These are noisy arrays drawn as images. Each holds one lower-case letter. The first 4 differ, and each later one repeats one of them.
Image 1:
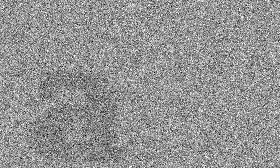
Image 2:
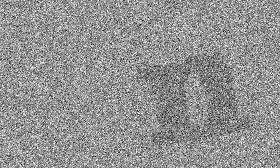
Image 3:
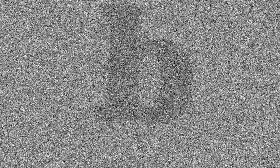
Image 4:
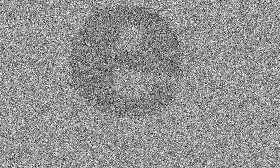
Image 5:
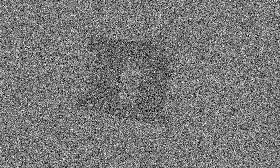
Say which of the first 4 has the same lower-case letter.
2
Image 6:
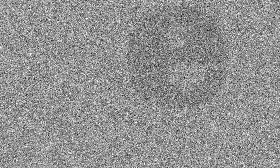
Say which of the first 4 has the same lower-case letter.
4
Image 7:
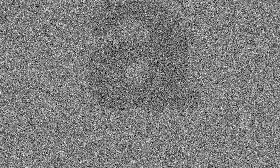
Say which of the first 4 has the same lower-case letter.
1
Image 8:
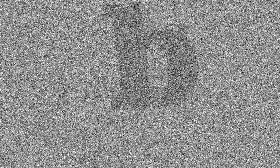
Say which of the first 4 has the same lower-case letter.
3
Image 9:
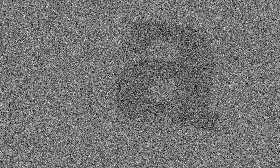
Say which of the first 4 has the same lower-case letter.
1
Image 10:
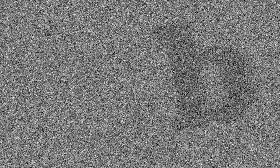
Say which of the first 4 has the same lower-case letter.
3
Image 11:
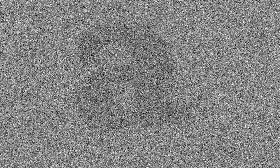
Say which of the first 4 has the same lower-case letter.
1
